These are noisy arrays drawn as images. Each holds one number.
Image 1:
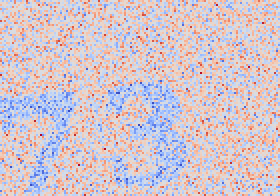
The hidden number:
73
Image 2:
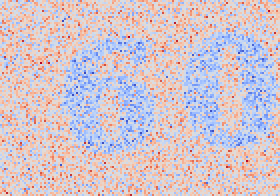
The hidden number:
60
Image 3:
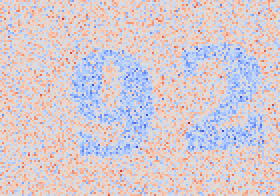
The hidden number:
92
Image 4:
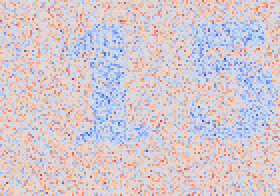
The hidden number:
15
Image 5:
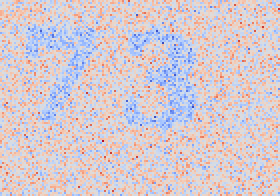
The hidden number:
73
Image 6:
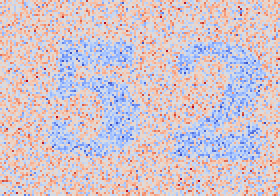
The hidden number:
52
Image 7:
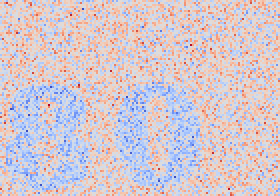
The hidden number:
80
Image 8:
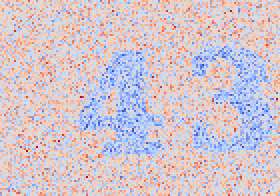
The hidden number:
43
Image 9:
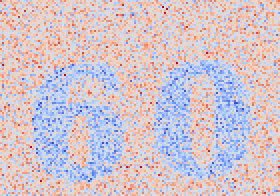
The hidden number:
60
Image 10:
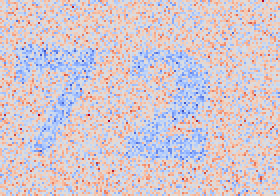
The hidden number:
72
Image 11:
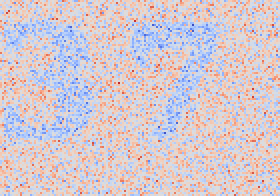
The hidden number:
37
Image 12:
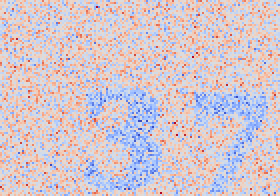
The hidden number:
37
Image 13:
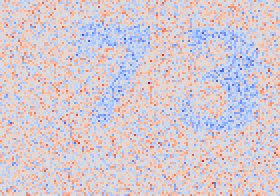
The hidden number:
73
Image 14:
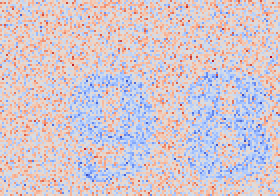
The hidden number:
98
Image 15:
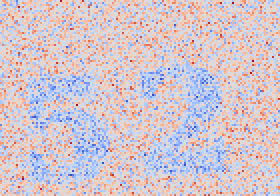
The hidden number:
52
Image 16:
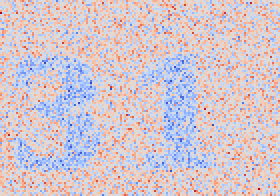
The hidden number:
31
